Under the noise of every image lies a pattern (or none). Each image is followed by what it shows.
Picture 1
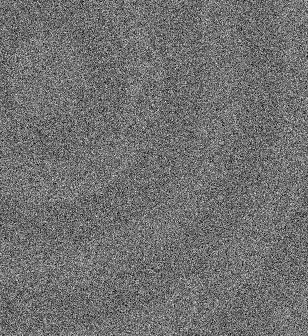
rings round one point
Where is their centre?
top left
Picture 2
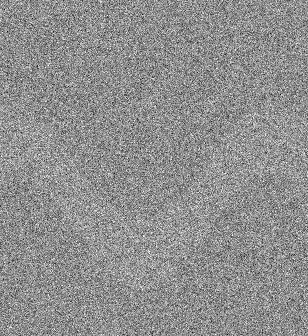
a wavy band
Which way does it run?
left to right
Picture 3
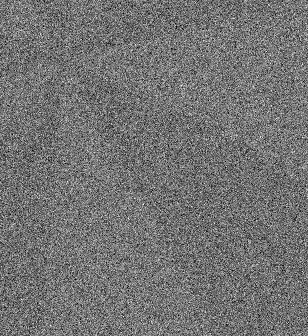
spokes from one point
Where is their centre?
top left
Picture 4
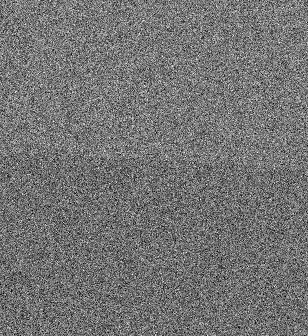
a sharp edge
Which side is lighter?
top
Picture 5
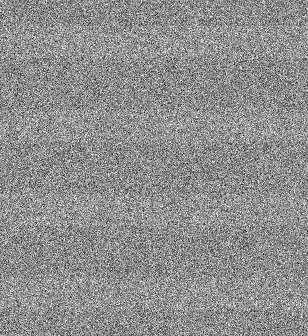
horizontal stripes
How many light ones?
4
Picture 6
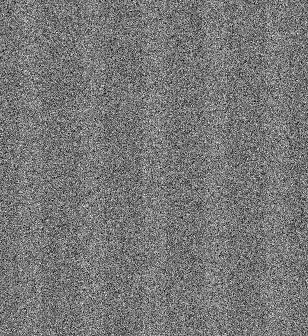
vertical stripes
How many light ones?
5
